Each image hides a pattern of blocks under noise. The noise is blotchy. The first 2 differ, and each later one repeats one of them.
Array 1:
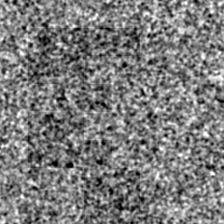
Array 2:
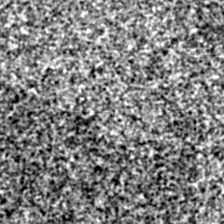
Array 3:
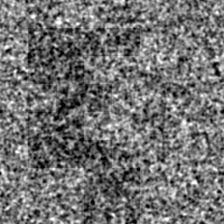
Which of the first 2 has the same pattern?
1
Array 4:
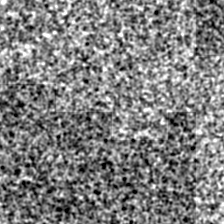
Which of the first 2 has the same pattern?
2
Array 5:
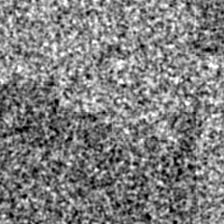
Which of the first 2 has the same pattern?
2
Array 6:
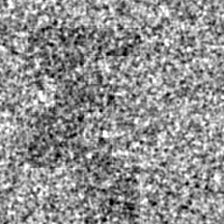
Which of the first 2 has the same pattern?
1
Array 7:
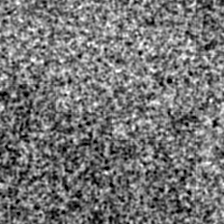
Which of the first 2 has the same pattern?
2
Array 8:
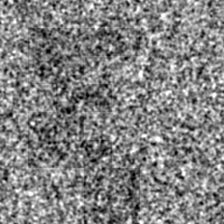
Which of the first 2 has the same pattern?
1
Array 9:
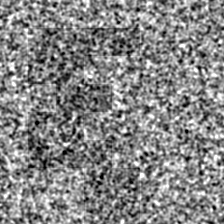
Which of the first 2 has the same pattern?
1
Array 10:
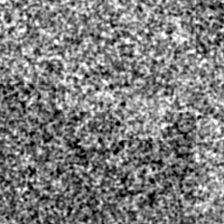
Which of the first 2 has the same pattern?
2
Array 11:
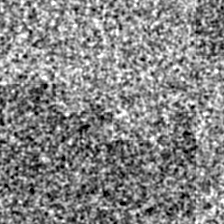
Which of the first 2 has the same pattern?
2
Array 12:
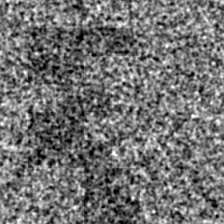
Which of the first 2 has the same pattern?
1
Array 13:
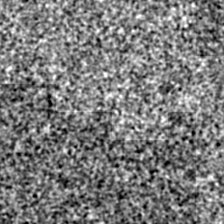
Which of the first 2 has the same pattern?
2
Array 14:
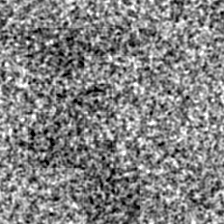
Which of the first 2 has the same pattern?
1
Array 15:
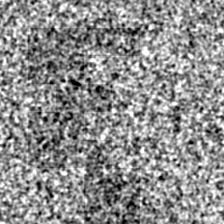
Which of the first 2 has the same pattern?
1
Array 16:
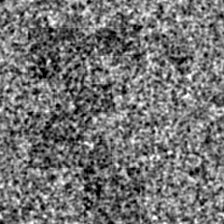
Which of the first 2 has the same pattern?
1
